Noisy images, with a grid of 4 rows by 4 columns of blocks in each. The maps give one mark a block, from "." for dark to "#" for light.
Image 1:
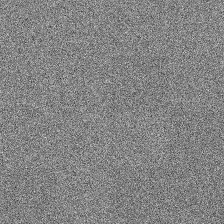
# # # #
# # . #
# # # .
. # . .
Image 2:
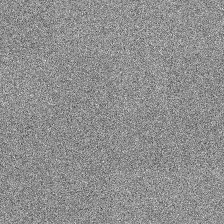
. # # #
# . # .
. . . .
. . # #
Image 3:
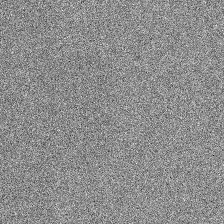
. # # #
. . # #
. . # #
. # # #
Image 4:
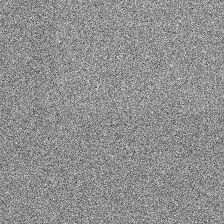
. # # #
. # # #
. . . .
. . . .
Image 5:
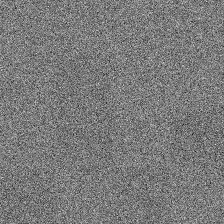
# # # #
# . # #
# . # .
. # . #
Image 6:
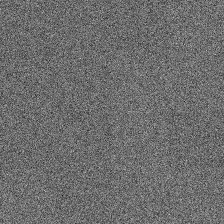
. . . #
. . # #
. . # .
# . # #
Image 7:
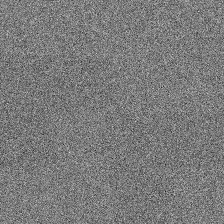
# # # #
. . # #
. # . .
# # . #
